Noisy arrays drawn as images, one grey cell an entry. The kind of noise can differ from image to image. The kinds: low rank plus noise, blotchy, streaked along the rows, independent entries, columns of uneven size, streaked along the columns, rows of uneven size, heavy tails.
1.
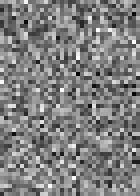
low rank plus noise
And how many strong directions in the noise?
five to eight
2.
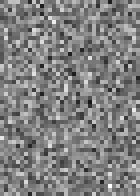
independent entries
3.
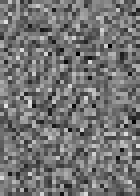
independent entries
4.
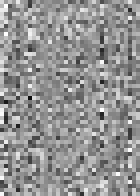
columns of uneven size
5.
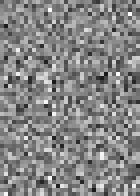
low rank plus noise
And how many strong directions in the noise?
three or four
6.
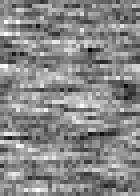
streaked along the rows
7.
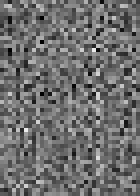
low rank plus noise
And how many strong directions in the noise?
three or four
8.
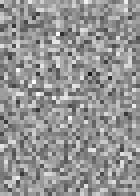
independent entries
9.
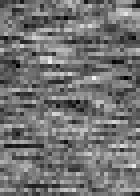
streaked along the rows
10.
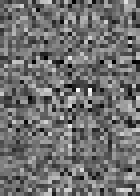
low rank plus noise
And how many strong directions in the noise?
three or four
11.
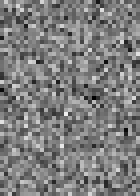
independent entries
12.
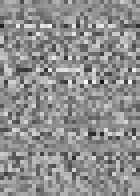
rows of uneven size
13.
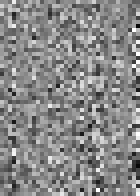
columns of uneven size
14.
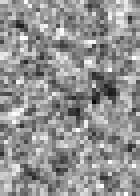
blotchy
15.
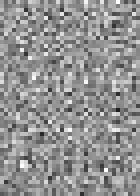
low rank plus noise
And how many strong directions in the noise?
one
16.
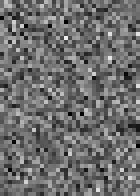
independent entries
